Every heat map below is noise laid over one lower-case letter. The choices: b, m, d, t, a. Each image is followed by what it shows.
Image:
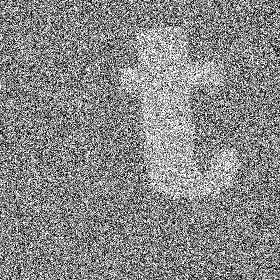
t
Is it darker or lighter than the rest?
lighter
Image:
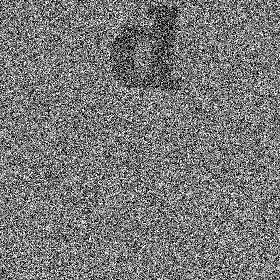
d
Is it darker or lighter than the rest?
darker
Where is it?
top middle
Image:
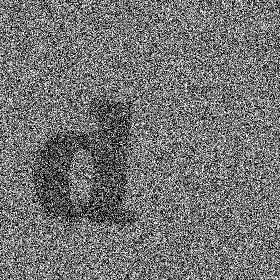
d
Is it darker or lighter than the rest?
darker
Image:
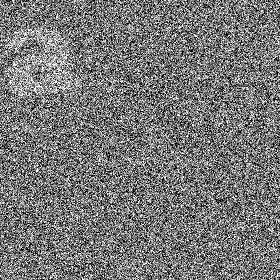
a
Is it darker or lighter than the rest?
lighter
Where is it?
top left
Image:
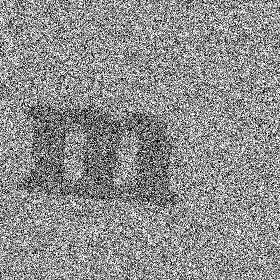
m
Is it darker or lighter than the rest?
darker
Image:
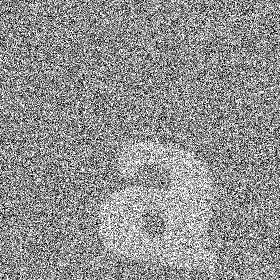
a
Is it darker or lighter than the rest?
lighter
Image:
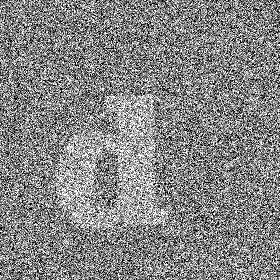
d
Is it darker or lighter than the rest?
lighter
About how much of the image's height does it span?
half
